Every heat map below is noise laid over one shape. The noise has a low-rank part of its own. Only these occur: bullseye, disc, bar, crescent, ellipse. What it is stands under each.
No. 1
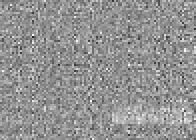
bar
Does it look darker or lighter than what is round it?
lighter
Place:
bottom right
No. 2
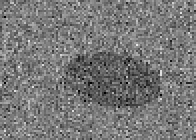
ellipse
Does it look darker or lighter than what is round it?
darker
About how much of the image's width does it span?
half
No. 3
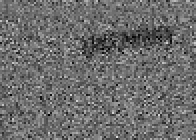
bar
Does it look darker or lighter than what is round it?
darker
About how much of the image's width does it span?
half
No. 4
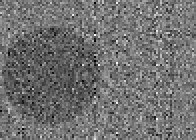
disc
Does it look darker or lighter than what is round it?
darker
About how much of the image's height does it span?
two thirds
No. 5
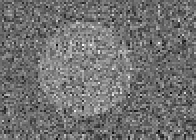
disc
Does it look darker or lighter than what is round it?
lighter
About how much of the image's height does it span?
two thirds
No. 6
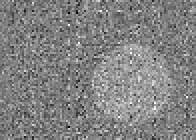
disc
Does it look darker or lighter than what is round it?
lighter
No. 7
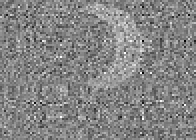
crescent
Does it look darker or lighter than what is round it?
lighter
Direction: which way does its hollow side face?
left
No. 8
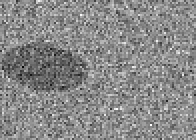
ellipse
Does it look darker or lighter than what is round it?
darker
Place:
middle left
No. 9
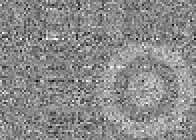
bullseye
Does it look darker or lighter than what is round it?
lighter
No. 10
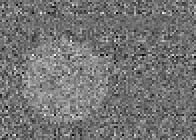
disc
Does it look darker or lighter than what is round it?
lighter
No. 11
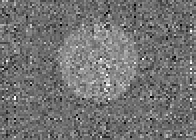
disc
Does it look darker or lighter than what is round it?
lighter
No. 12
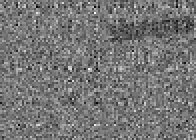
bar
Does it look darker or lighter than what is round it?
darker
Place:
top right
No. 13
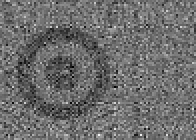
bullseye
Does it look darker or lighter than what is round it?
darker
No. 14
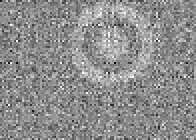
bullseye
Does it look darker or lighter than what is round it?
lighter
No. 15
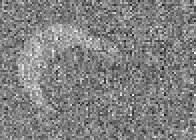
crescent
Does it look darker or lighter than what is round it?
lighter
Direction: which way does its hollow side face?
down and right
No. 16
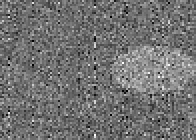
ellipse
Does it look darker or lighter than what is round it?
lighter
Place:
middle right
